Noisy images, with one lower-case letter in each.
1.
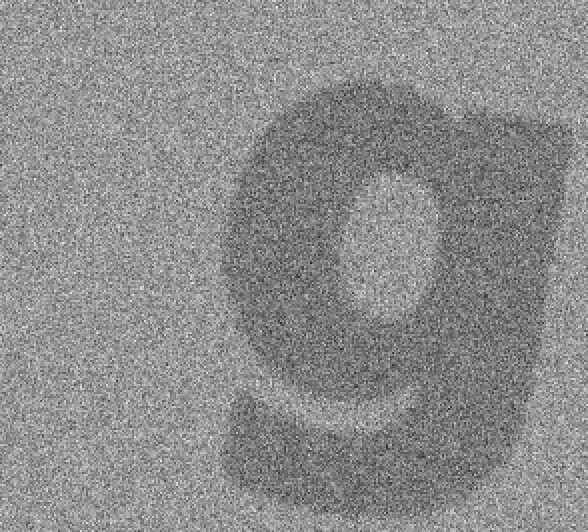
g
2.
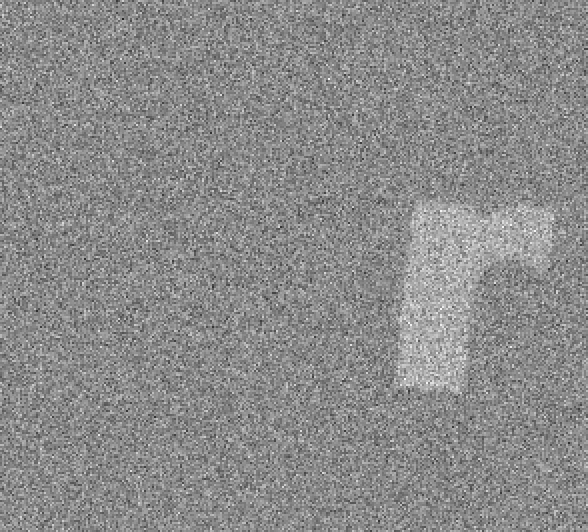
r
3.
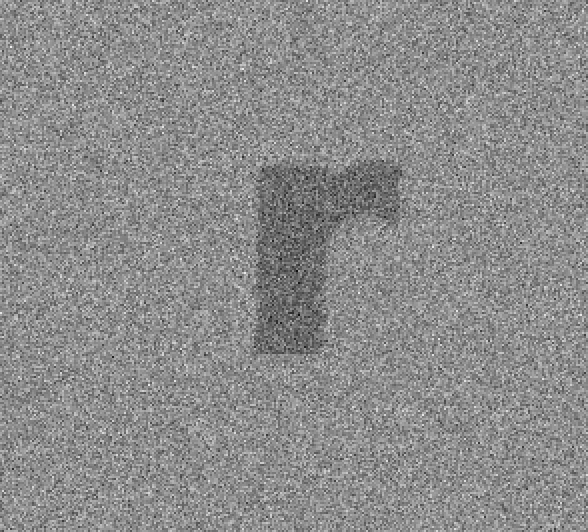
r
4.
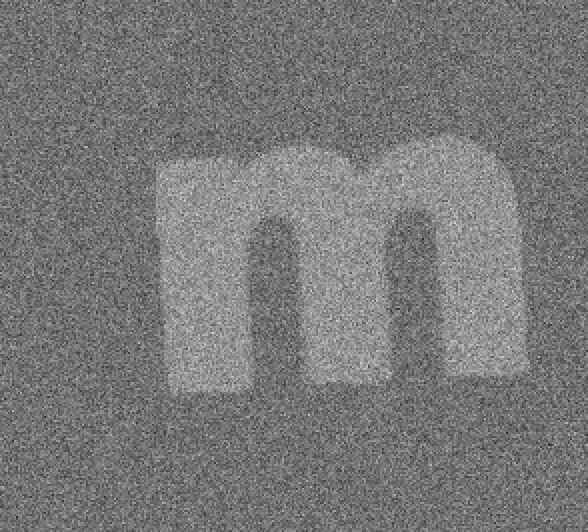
m
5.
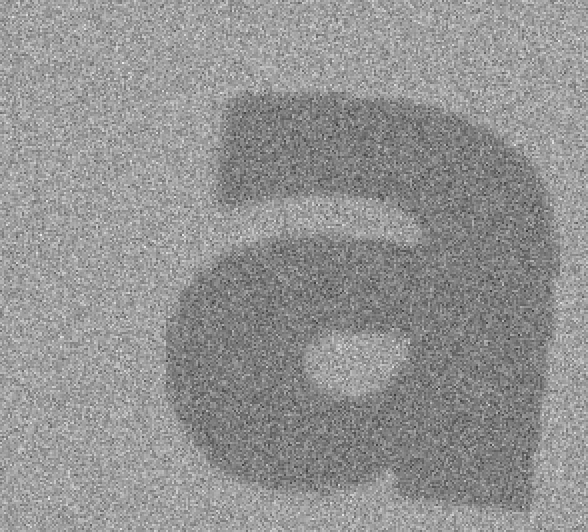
a
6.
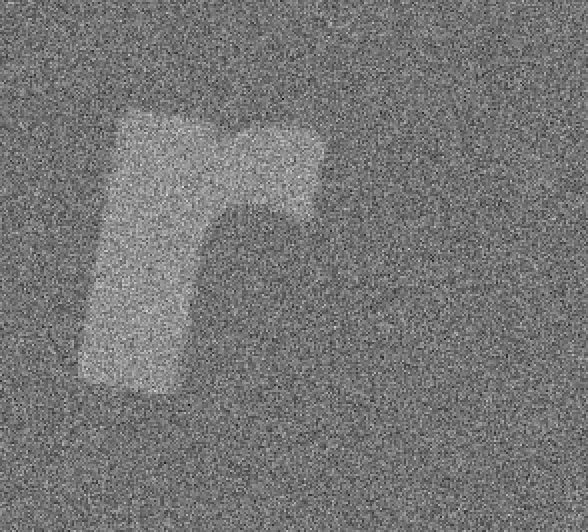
r
